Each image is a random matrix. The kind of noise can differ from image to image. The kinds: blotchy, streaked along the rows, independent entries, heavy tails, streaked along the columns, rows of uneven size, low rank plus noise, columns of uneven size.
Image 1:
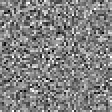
low rank plus noise
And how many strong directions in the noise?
five to eight
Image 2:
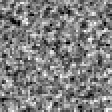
blotchy
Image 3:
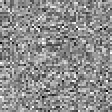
low rank plus noise
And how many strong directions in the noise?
three or four
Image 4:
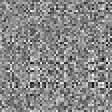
low rank plus noise
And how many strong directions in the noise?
one
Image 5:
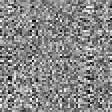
low rank plus noise
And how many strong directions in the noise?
two
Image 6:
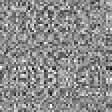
low rank plus noise
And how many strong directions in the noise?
two
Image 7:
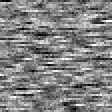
streaked along the rows
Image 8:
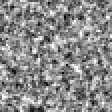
blotchy
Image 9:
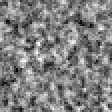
blotchy
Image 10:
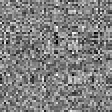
low rank plus noise
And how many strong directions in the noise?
two
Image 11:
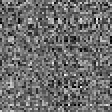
low rank plus noise
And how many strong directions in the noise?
two
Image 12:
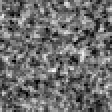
blotchy
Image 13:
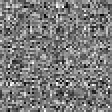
low rank plus noise
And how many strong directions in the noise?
three or four
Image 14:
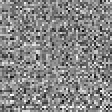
low rank plus noise
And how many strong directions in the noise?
three or four
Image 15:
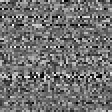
rows of uneven size
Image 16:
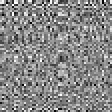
low rank plus noise
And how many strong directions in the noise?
one
